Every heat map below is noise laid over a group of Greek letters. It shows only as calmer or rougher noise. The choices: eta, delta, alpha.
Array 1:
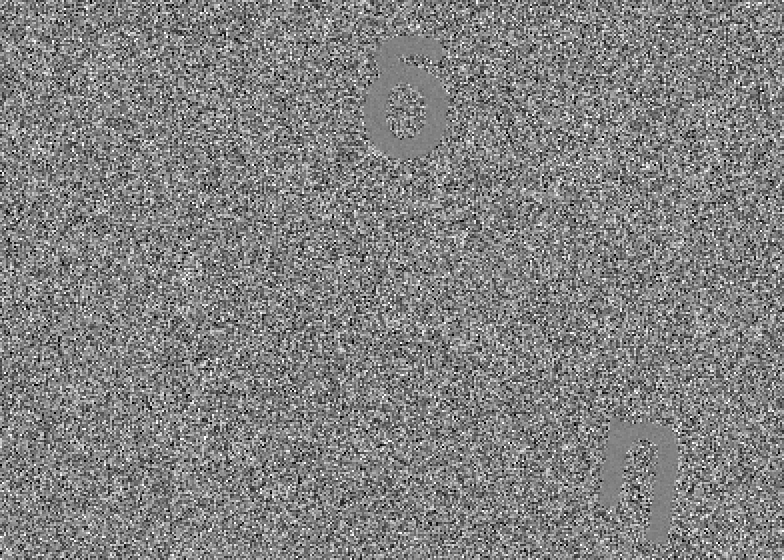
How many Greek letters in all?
2
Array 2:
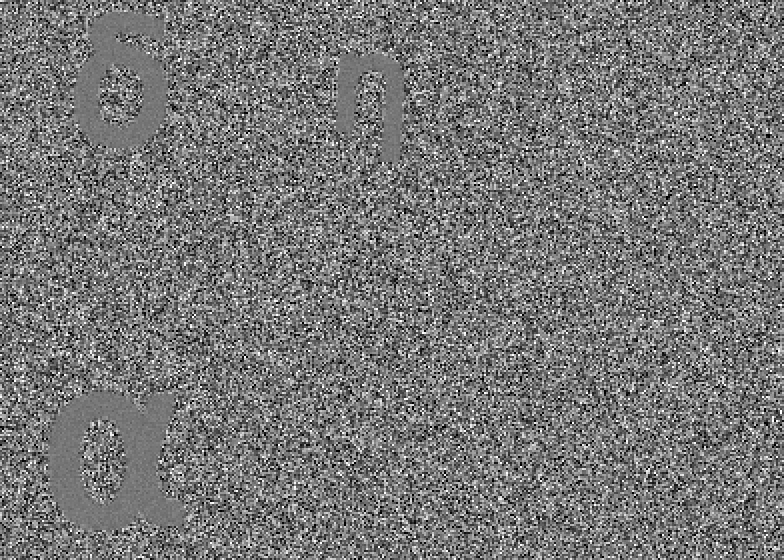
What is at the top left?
delta
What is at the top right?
nothing
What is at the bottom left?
alpha
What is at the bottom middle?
nothing
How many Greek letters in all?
3
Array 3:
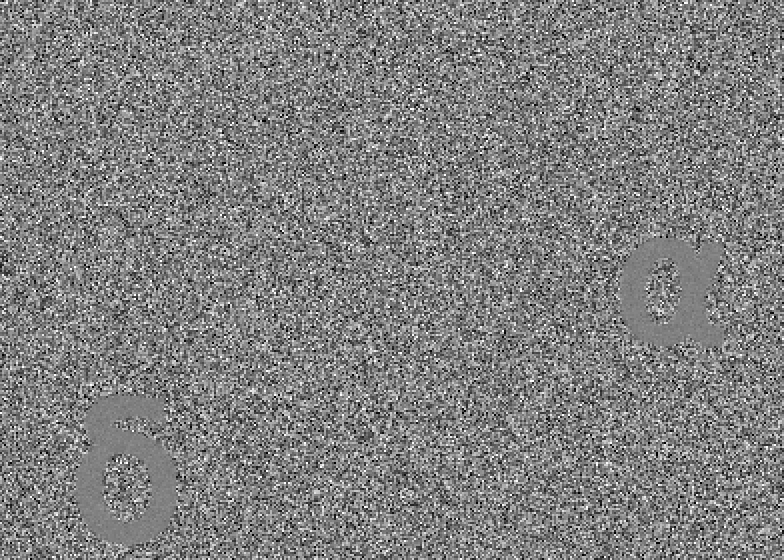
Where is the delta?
bottom left
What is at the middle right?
alpha
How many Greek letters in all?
2
